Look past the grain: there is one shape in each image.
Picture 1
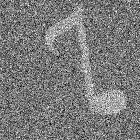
musical note
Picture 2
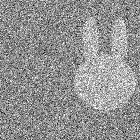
rabbit's head
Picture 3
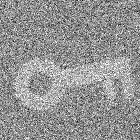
key
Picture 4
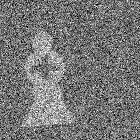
chess bishop
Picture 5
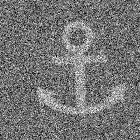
anchor
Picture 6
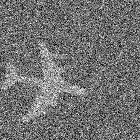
airplane
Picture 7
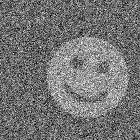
smiling face
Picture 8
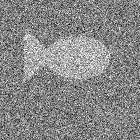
fish
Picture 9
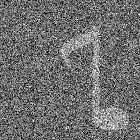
musical note
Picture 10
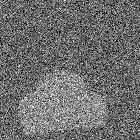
cloud
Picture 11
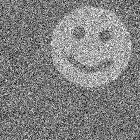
smiling face
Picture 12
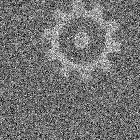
gear
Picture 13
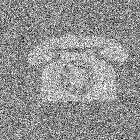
telephone
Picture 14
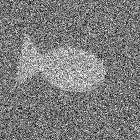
fish
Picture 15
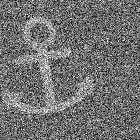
anchor
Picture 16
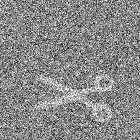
pair of scissors
